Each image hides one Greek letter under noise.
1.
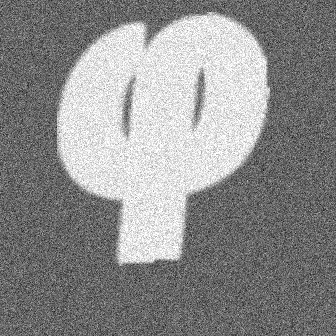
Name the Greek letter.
phi
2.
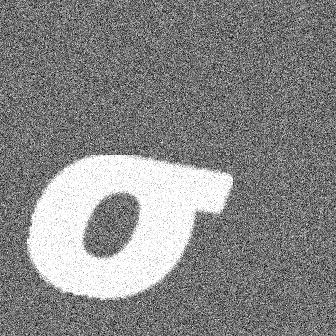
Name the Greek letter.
sigma
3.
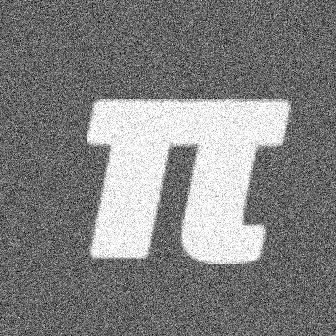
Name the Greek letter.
pi
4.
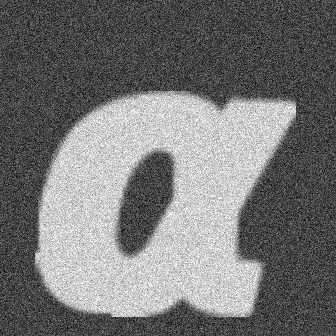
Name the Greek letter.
alpha
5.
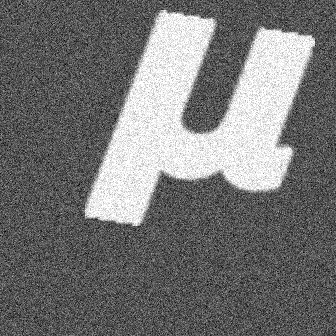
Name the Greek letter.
mu
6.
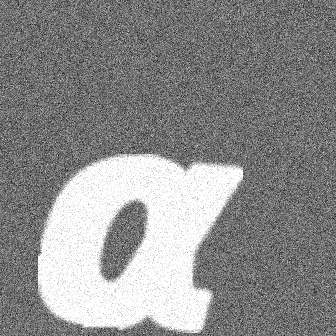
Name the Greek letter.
alpha
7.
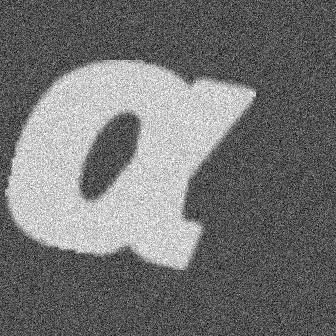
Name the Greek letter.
alpha
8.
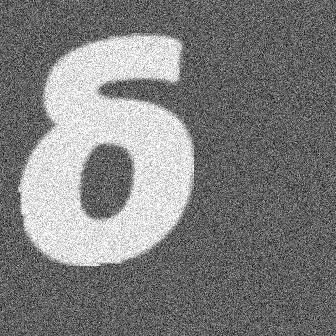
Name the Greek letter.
delta
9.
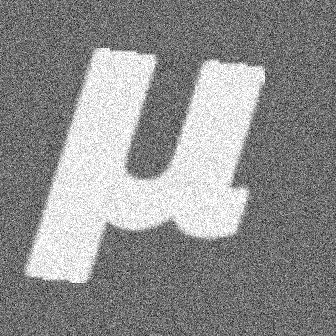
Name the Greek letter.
mu
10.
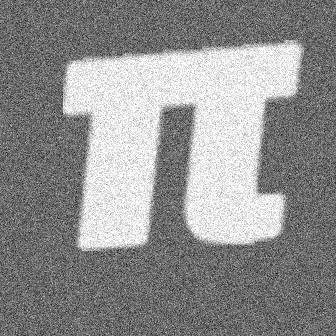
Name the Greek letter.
pi
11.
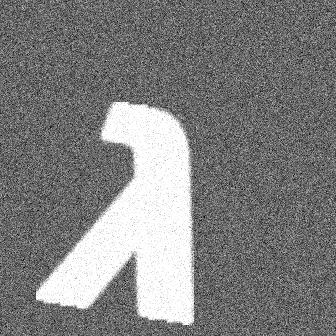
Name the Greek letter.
lambda
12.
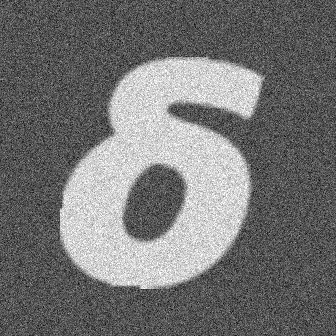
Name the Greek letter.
delta
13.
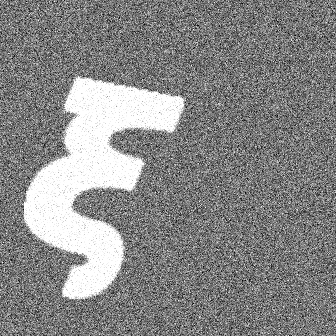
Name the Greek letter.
xi
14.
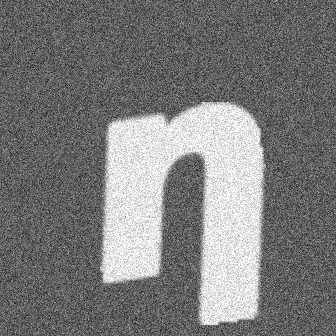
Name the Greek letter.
eta
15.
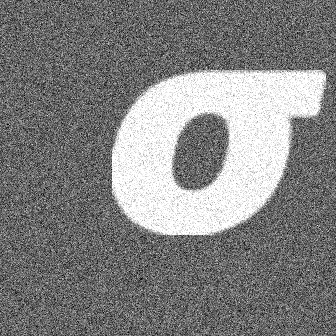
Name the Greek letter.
sigma
